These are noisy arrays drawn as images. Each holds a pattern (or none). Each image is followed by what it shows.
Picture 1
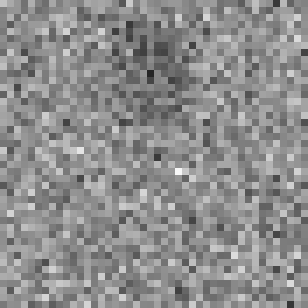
one block
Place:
top middle
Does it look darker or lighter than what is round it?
darker
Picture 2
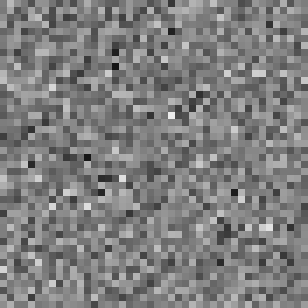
only noise
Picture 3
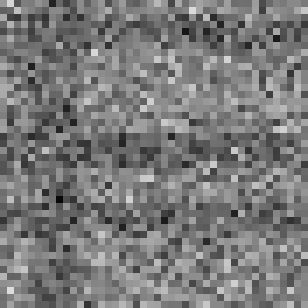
bands of rows crossing bands of columns
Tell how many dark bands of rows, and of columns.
3 and 1
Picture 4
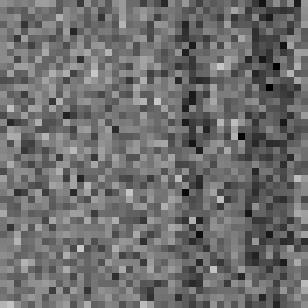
bands of columns
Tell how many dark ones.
2
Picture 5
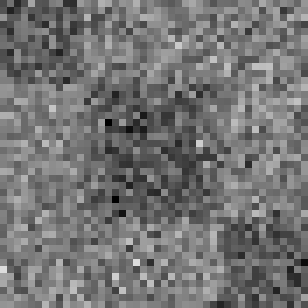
blocks along the diagonal
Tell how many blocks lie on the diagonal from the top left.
3
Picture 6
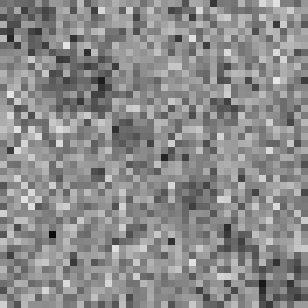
blocks along the diagonal
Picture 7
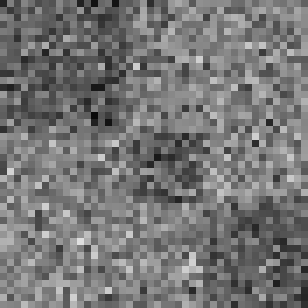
blocks along the diagonal
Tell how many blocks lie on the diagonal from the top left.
3
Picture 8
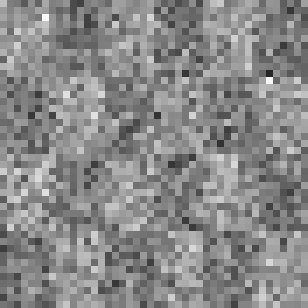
a checkerboard
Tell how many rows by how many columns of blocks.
4 by 6
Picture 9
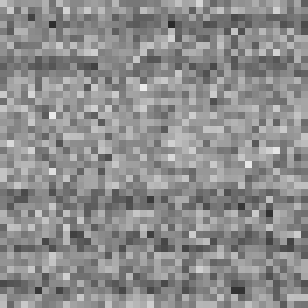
bands of rows
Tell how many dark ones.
5
